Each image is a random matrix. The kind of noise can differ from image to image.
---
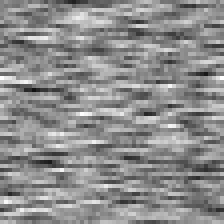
streaked along the rows
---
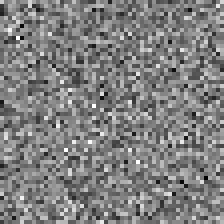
independent entries
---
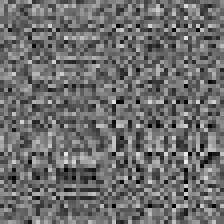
low rank plus noise
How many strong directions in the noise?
two
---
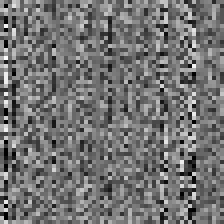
columns of uneven size
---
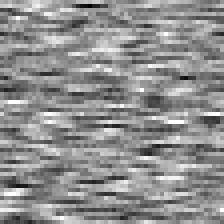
streaked along the rows
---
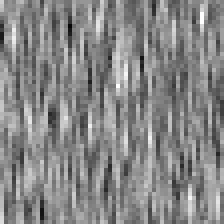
streaked along the columns
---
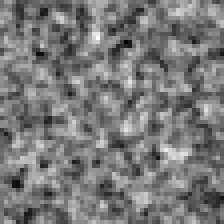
blotchy
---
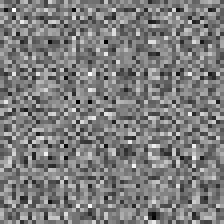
low rank plus noise
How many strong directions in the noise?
two
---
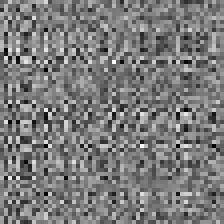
low rank plus noise
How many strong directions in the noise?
two
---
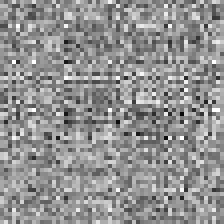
low rank plus noise
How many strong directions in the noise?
three or four
